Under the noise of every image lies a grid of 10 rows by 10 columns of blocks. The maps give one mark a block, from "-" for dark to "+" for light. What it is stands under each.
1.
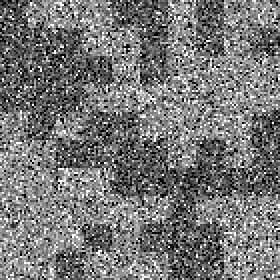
-+++--+-++
---++-+-+-
----+-++++
---+++++++
+-+--++++-
++----+-+-
++++------
++++++-+++
+++-+---++
++-+++--++
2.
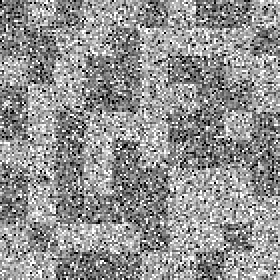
-+-++-+--+
--++-++++-
+-+--+--++
-++--++--+
-+-+++--+-
++-+-+----
-+-+--+++-
-+----++++
+-+++-++-+
++---++-++
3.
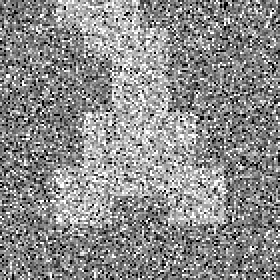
--+++-----
---+++----
----++----
----++----
---++++---
---++++---
--++++++--
--++--++--
----------
----------
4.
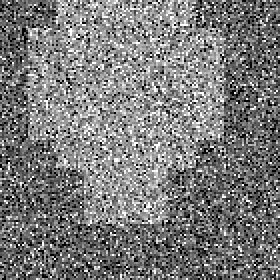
--+++++---
-+++++++--
-+++++++--
-+++++++--
-+++++++--
--+++++---
---+++----
---+++----
----------
----------
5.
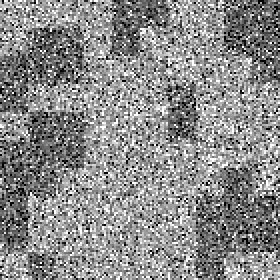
++++--++--
+--+-+++--
---++++++-
-+++++-+++
+--+++-+++
---+++++++
--++++++-+
-++++++---
-++++++---
+-+++++-++
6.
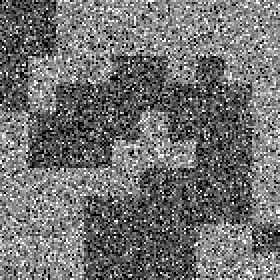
--++++++++
--++++++++
-+++--+-++
-+-------+
+----+---+
+---+++--+
+++++----+
+++------+
+++----++-
+++----+++
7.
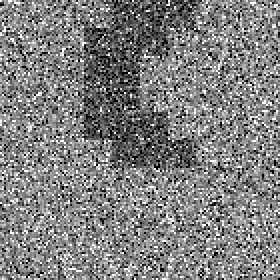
++++---+++
+++---++++
+++--+++++
+++--+++++
+++---++++
++++---+++
++++++++++
++++++++++
++++++++++
++++++++++
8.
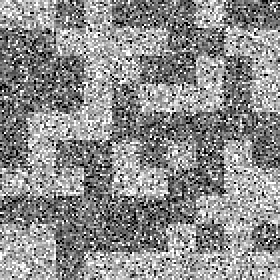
++-+---+--
--++++--++
---++--+-+
---+-+++-+
-+++------
-+--+-+-+-
+++-++--++
-------+++
++----+-+-
++-+++++++
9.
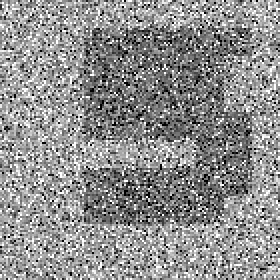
++++++++++
+++------+
+++-----++
+++-----++
+++------+
+++++++--+
+++------+
+++-----++
++++++++++
++++++++++
